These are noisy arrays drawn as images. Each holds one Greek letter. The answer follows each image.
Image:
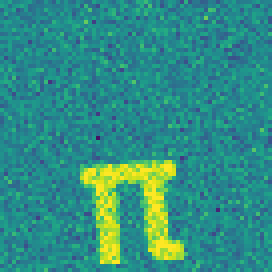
light pi, bottom middle
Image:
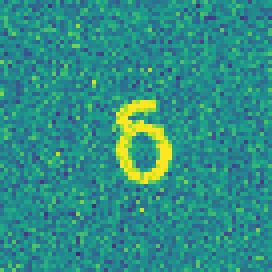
light delta, centre
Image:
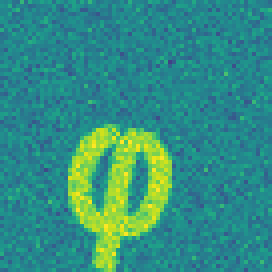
light phi
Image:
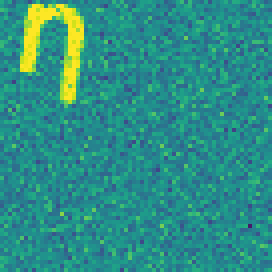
light eta, top left
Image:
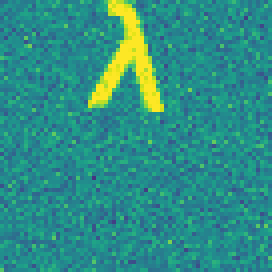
light lambda, top middle
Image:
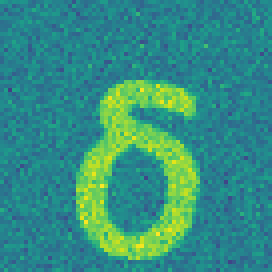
light delta
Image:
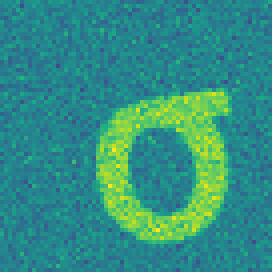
light sigma
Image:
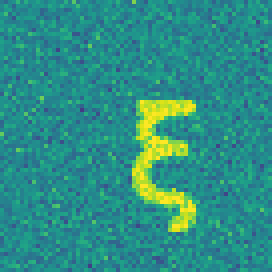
light xi
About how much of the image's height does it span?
half
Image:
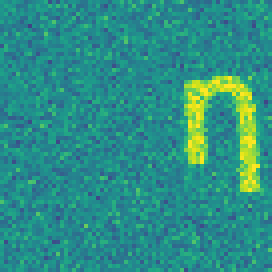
light eta, middle right
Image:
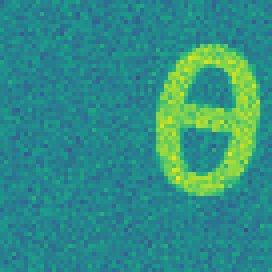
light theta
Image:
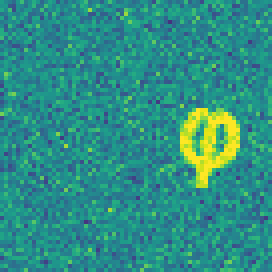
light phi, middle right
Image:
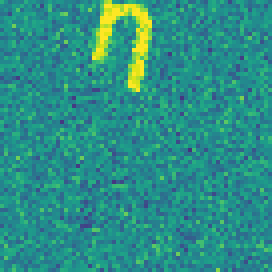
light eta, top middle
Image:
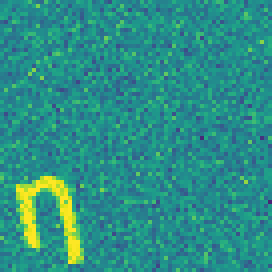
light eta, bottom left
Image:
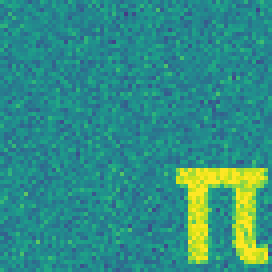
light pi, bottom right
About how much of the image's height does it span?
a third
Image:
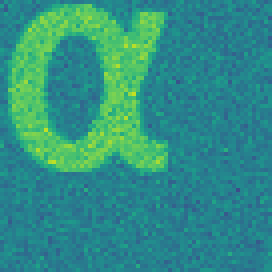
light alpha
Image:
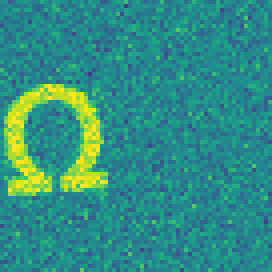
light omega, middle left
